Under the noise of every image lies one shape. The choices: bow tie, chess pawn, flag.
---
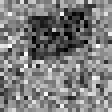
dark flag
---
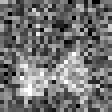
light bow tie
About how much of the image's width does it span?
two thirds
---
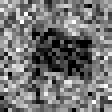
dark flag
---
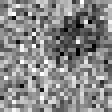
dark flag
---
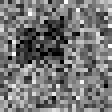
dark flag
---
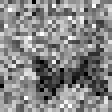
dark bow tie
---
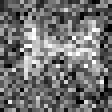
light bow tie
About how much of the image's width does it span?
two thirds
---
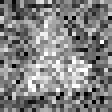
light chess pawn
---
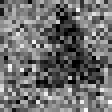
dark chess pawn
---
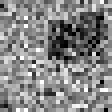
dark flag
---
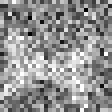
light bow tie
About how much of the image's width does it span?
nearly all
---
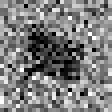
dark flag
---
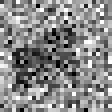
dark flag
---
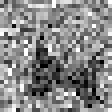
dark bow tie
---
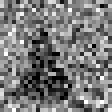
dark chess pawn
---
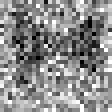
dark bow tie
